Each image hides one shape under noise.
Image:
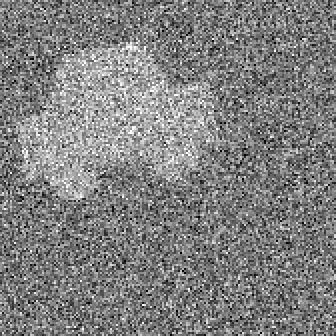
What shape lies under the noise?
car
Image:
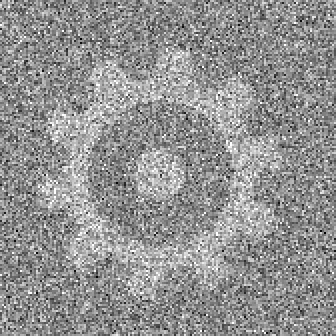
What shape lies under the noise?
gear
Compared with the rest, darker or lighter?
lighter
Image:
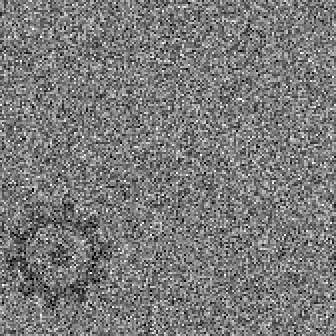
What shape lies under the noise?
gear
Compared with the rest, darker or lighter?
darker
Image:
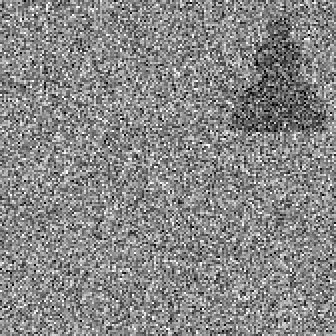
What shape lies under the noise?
chess pawn
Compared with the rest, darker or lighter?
darker
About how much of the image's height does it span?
a third
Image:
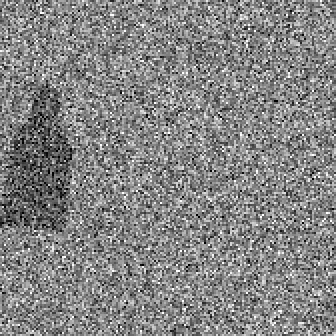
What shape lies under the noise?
bottle
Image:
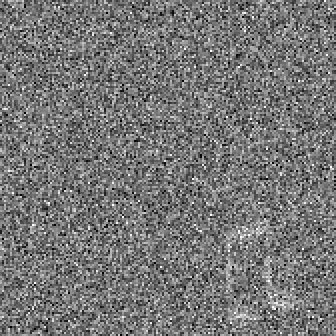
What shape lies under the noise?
pair of musical notes
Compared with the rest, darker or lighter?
lighter
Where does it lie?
bottom right
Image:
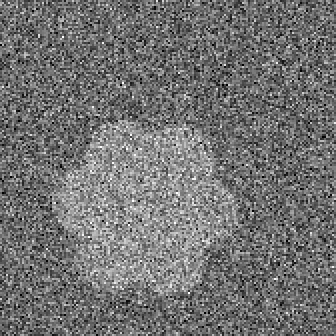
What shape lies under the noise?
flower
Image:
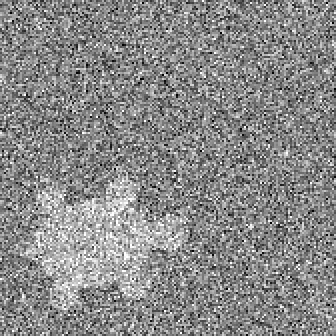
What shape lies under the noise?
turtle
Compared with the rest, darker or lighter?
lighter
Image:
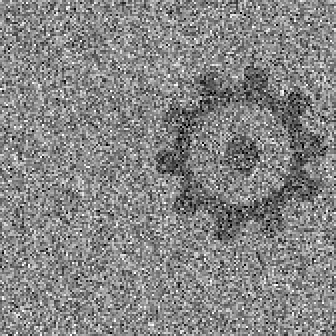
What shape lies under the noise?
gear
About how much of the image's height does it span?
half
